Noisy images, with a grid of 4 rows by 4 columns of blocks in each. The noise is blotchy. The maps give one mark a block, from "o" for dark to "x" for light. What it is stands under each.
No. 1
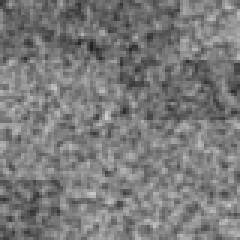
ooox
xxoo
xxxx
oxxx
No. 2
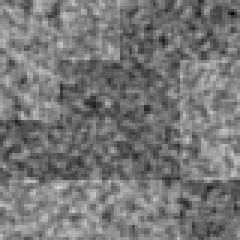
xxoo
xoox
ooox
xxxo
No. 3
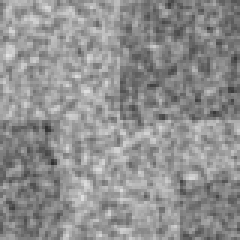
xxoo
xxoo
oxxx
oxxo
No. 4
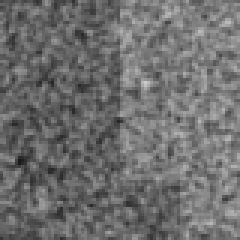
ooxx
ooxx
ooxx
ooox
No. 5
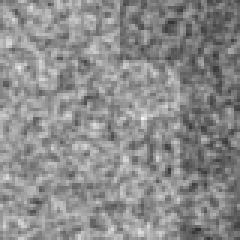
xxoo
xxxo
xxxo
xxxo
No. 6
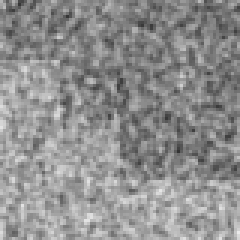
oooo
xooo
xxoo
xxxx
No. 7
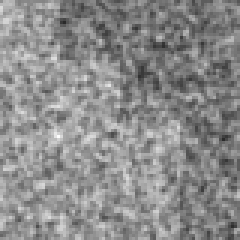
xooo
xxoo
xxxo
xxxo
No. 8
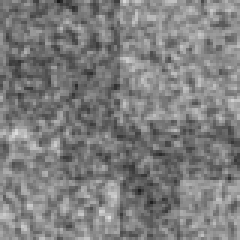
ooxx
ooxx
xooo
xxox
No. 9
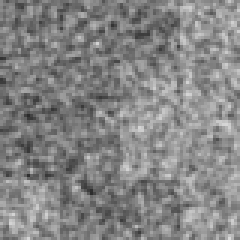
ooox
ooxx
ooxx
xoox
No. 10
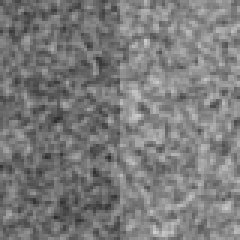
ooxx
ooxx
ooxx
ooxx
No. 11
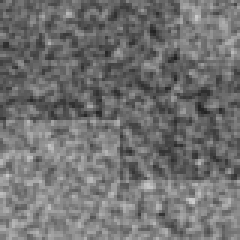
ooox
oooo
xxoo
xxxx
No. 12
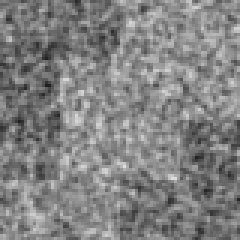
ooxx
oxxx
oxxo
xxoo
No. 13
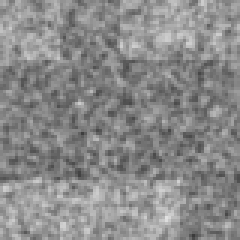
xoxx
oooo
oooo
xxxo
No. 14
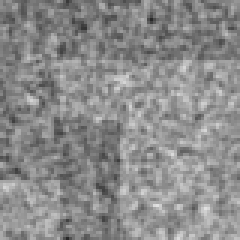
oooo
oxxx
ooxx
xoxx
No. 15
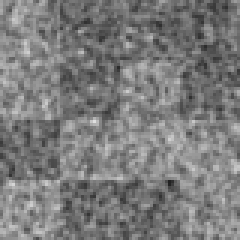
xooo
xoxo
oxxx
xoox
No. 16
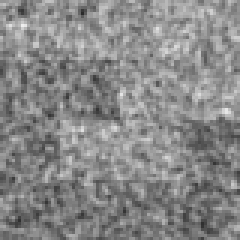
xxxx
ooxx
oxxo
oooo
